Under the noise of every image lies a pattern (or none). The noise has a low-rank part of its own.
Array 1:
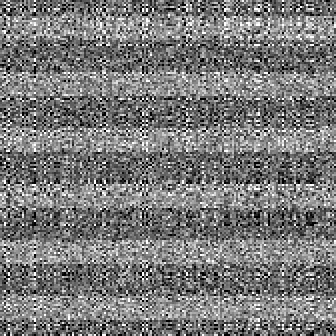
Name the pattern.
horizontal stripes
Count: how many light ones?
6
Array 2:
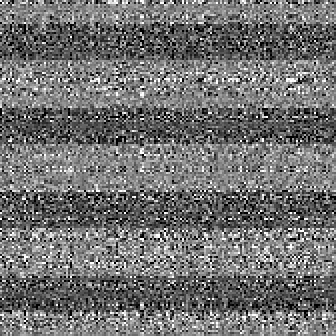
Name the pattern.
horizontal stripes
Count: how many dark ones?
4
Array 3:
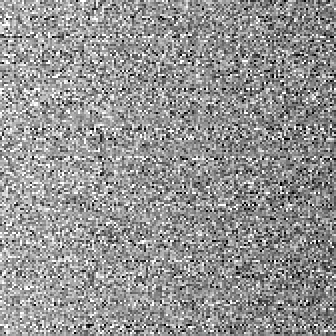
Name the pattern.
a smooth slope
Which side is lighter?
left
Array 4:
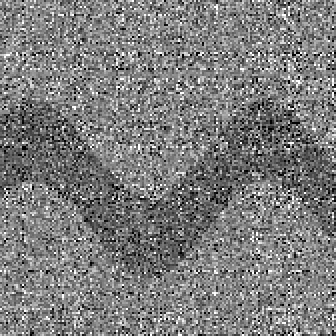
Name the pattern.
a wavy band
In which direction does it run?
left to right
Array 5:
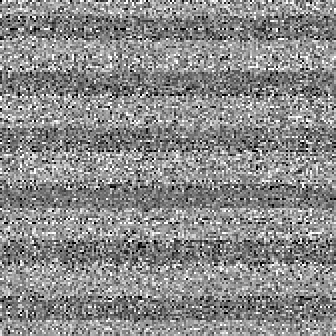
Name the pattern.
horizontal stripes
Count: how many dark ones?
6
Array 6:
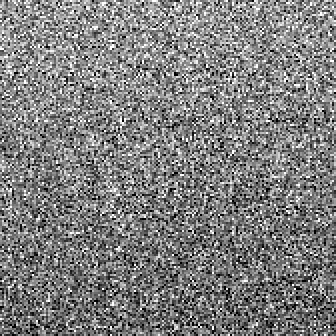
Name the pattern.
a smooth slope
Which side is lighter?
top
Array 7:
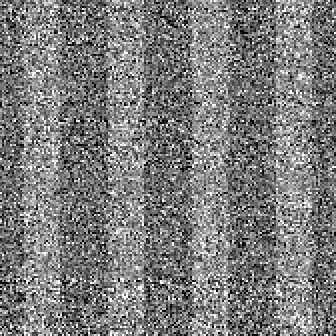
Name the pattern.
vertical stripes
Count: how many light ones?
4
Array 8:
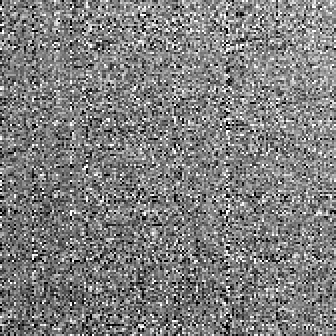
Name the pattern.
a smooth slope
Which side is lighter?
top right
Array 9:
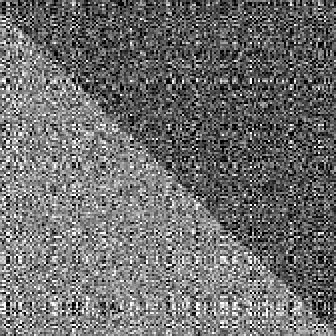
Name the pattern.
a sharp edge
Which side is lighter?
bottom left
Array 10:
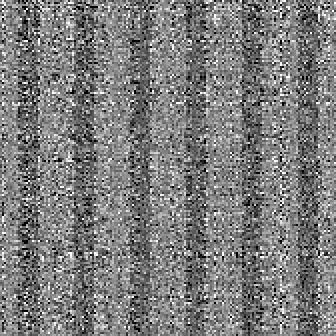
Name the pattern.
vertical stripes
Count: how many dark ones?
6
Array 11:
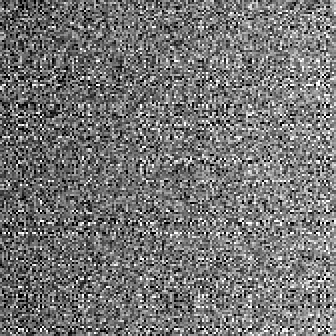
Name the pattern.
a smooth slope
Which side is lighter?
right
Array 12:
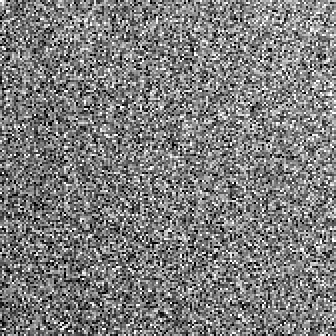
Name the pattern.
a smooth slope
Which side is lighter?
top right
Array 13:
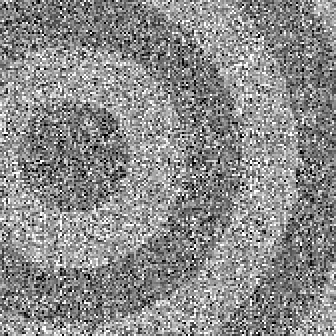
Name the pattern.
rings round one point
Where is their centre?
middle left
